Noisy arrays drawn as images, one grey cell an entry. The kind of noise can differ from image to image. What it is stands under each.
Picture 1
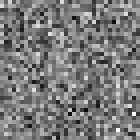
independent entries
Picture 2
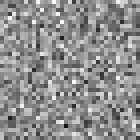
independent entries
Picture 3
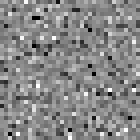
heavy tails
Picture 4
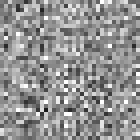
low rank plus noise
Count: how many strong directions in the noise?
three or four
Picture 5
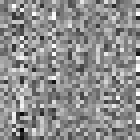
columns of uneven size
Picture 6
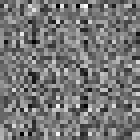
low rank plus noise
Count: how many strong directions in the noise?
two
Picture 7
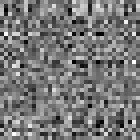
low rank plus noise
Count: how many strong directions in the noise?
one
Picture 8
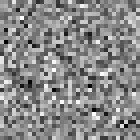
independent entries
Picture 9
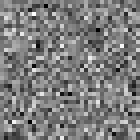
low rank plus noise
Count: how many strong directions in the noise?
three or four
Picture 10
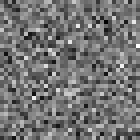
independent entries
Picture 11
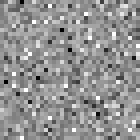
heavy tails
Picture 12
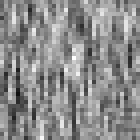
streaked along the columns
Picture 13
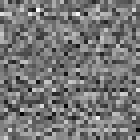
low rank plus noise
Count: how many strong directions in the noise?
three or four
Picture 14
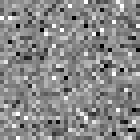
heavy tails
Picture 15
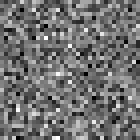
independent entries
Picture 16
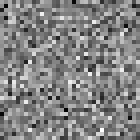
independent entries
